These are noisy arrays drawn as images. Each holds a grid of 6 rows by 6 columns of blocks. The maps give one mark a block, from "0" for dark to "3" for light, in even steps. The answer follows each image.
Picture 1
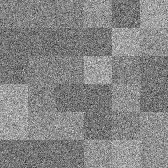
111203
000032
011310
310020
322012
000232
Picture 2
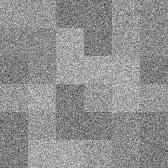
220021
113021
013330
230232
020010
033210
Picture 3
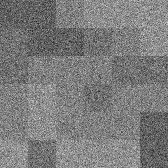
002333
100123
122211
232122
232220
313330
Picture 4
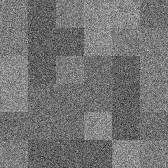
202331
200322
302102
311102
111301
200032
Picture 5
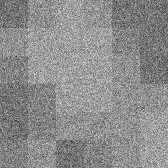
023200
233310
133320
013322
012223
120123
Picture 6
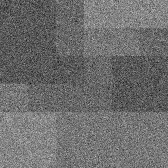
001333
001221
000100
211100
332222
332222
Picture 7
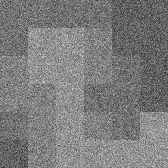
111100
133200
233210
223110
123213
023333
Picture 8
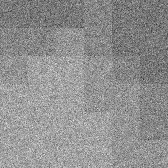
000100
112100
233210
333221
333321
333322
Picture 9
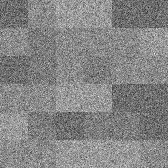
023300
212223
012122
223300
310110
223332
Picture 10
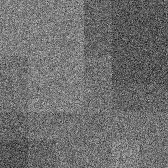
333100
333100
233200
233211
122222
012232
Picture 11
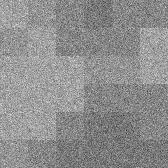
321011
231113
333223
333111
331001
210000
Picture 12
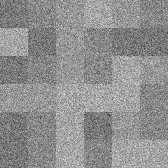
012321
302100
012132
223331
013021
013133
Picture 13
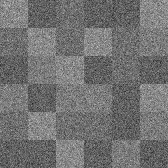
301003
131312
023010
202203
131102
003020
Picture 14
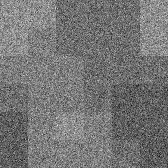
331113
321113
222111
122100
023200
022210
